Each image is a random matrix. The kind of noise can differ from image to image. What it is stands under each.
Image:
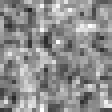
blotchy
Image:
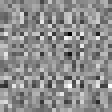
low rank plus noise
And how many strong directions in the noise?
one
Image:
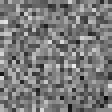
independent entries
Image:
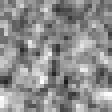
blotchy
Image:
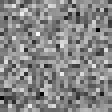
independent entries
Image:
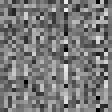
columns of uneven size
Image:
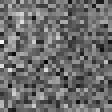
low rank plus noise
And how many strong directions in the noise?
five to eight
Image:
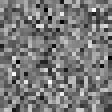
independent entries
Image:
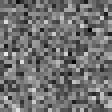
independent entries
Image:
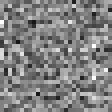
low rank plus noise
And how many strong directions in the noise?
five to eight
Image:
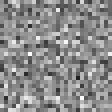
low rank plus noise
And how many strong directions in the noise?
five to eight
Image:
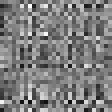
low rank plus noise
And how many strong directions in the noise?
one
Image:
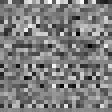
rows of uneven size
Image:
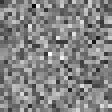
independent entries
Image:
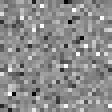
heavy tails
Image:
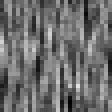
streaked along the columns
